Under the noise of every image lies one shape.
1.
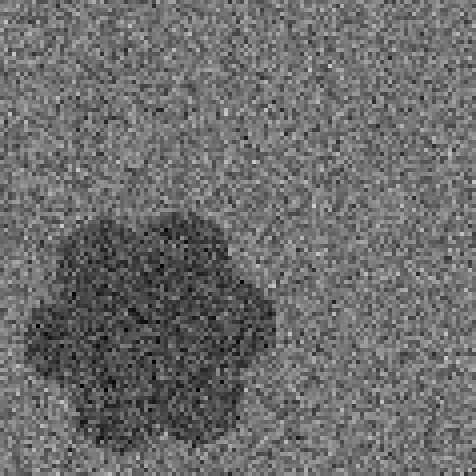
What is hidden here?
dark flower
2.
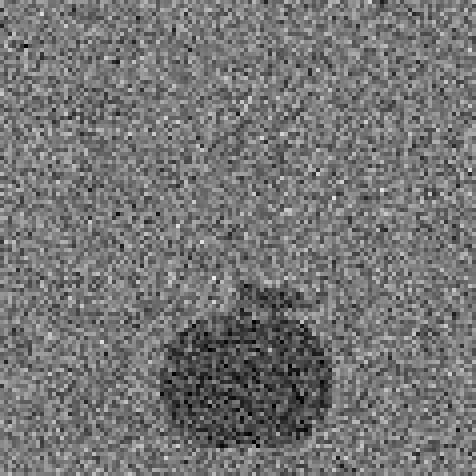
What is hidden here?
dark apple, bottom middle
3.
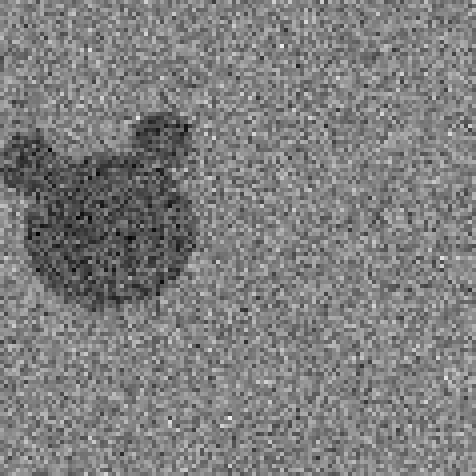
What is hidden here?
dark bear's head, middle left
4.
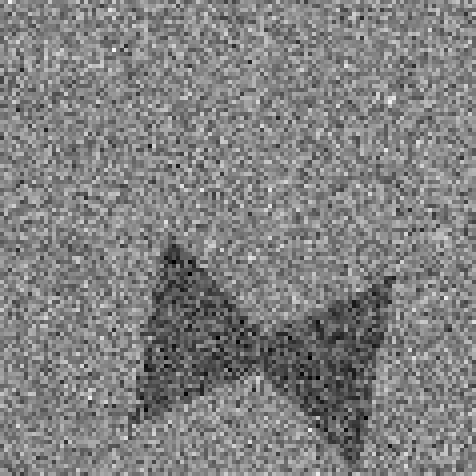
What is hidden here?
dark bow tie
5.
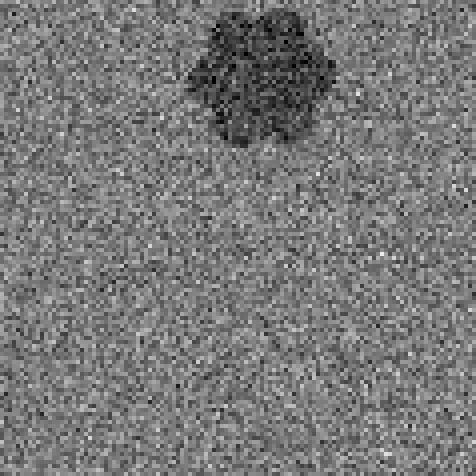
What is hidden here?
dark flower, top middle
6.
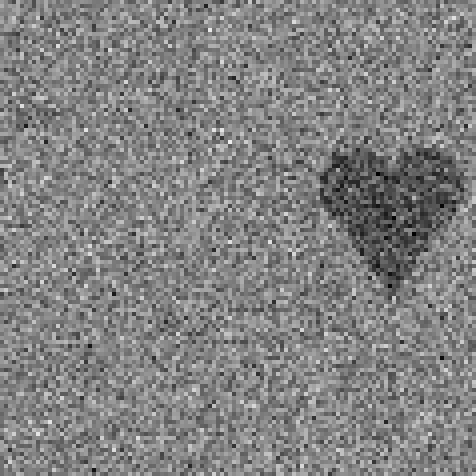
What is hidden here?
dark heart, middle right
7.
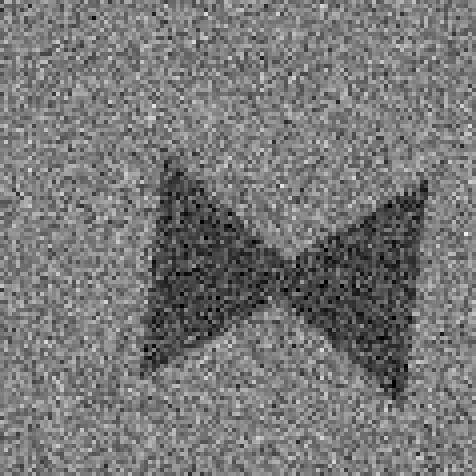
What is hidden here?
dark bow tie
